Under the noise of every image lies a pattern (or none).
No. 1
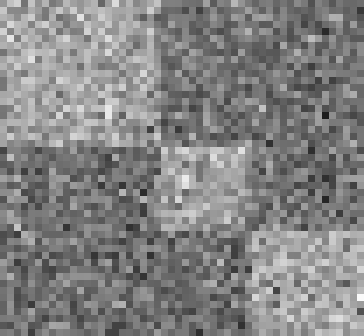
blocks along the diagonal
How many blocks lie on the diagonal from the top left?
3
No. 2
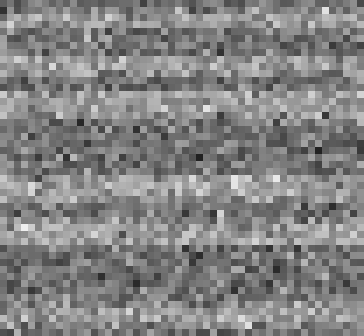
bands of rows
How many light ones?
6
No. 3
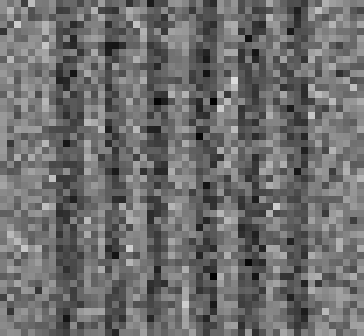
bands of columns
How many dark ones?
6
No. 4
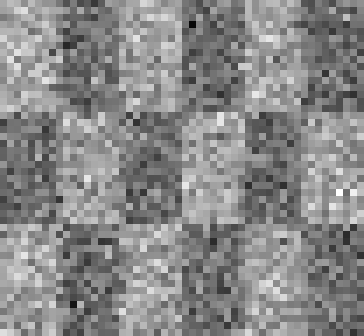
a checkerboard
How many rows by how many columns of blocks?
3 by 6
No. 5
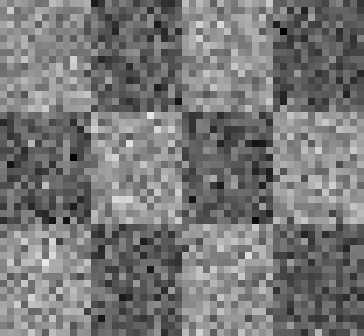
a checkerboard
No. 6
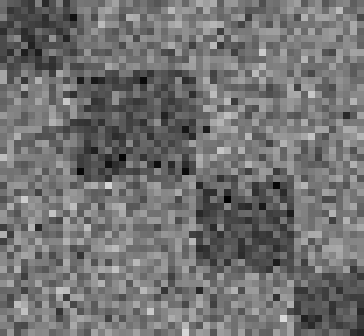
blocks along the diagonal
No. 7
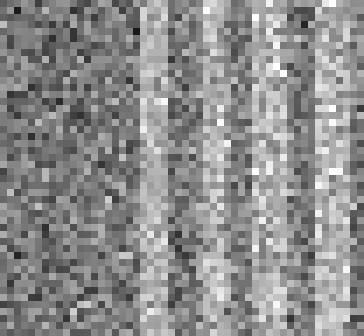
bands of columns
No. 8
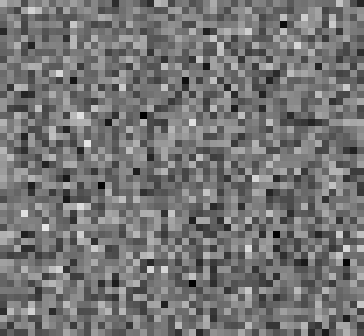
only noise
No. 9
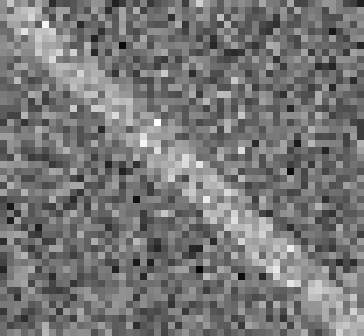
a diagonal band
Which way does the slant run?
top left to bottom right
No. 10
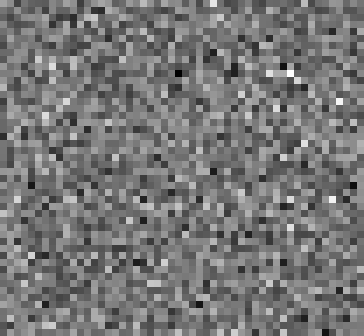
only noise
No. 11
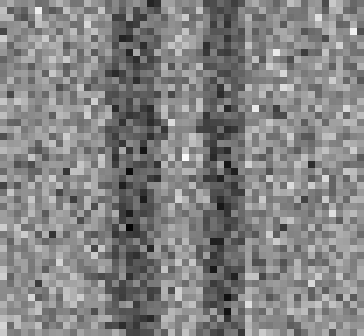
bands of columns
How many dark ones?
2
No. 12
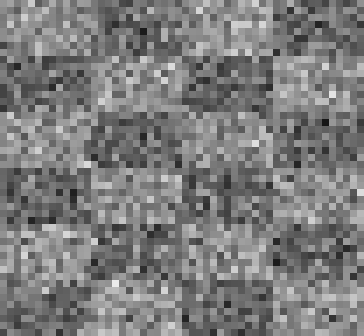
a checkerboard
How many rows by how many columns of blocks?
6 by 4
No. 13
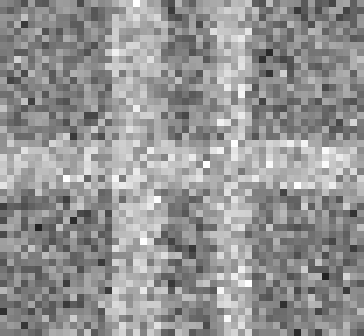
bands of rows crossing bands of columns
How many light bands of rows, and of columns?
1 and 2
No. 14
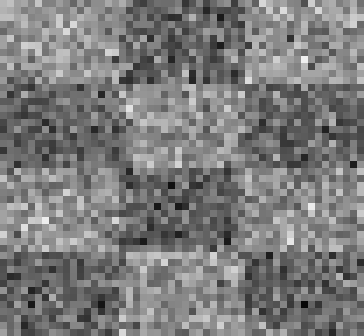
a checkerboard
